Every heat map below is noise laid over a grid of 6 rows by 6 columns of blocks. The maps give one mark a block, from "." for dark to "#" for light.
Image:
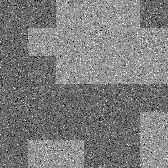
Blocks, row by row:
..###.
.#####
..####
......
.....#
.##..#
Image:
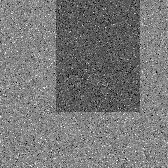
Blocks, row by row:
##...#
##...#
##...#
##...#
######
######
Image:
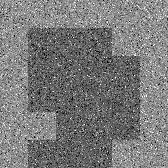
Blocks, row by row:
######
#...##
#....#
#....#
##...#
#...##
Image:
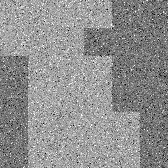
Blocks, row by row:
####..
###...
.###..
.###..
.####.
.####.
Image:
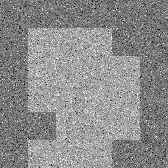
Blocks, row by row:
......
.###..
.####.
.####.
..###.
.###..
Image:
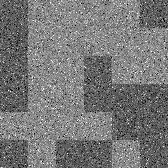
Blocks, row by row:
.####.
.#####
.##.##
.##...
####..
.#..#.
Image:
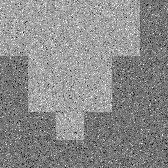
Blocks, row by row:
#####.
#####.
.###..
.###..
..#...
......
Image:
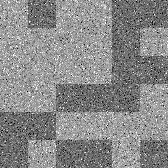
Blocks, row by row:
#.##..
####.#
####..
##...#
..####
.#..#.
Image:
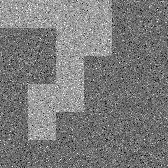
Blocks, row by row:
####..
..##..
..#...
.##...
.#....
......
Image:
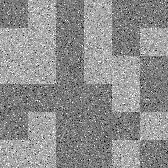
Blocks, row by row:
.#.#..
##.#.#
##.##.
....#.
.#...#
##..#.
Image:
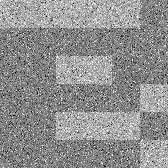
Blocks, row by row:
#####.
......
..##..
.....#
..###.
.....#
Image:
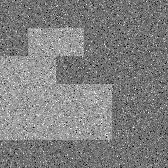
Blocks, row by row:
......
.##...
##....
####..
####..
......
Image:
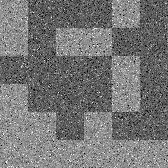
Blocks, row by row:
#...#.
#.##..
....#.
#...#.
##.#..
######
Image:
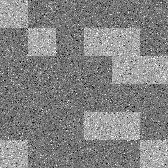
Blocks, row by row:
#.....
.#.##.
....##
......
...##.
#....#
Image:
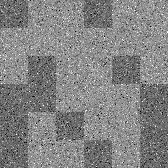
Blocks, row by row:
.##.##
######
#.##.#
..###.
.#.##.
.##.#.
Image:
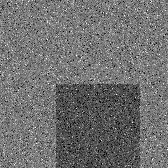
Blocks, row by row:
######
######
######
##...#
##...#
##...#
